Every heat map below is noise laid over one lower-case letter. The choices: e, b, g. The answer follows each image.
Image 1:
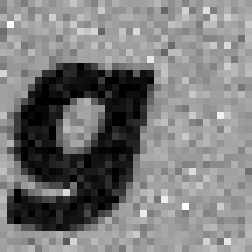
g
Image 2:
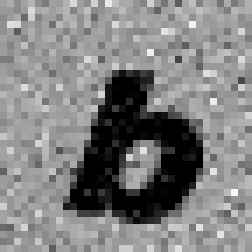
b
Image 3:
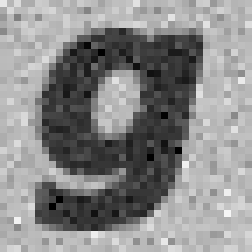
g
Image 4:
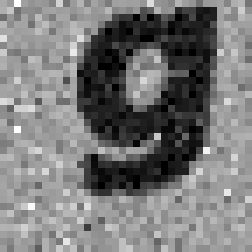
g
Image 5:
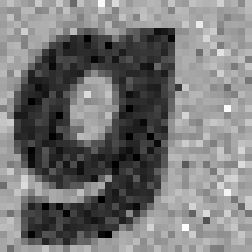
g
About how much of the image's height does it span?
nearly all
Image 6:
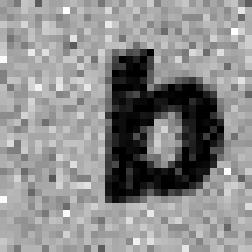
b
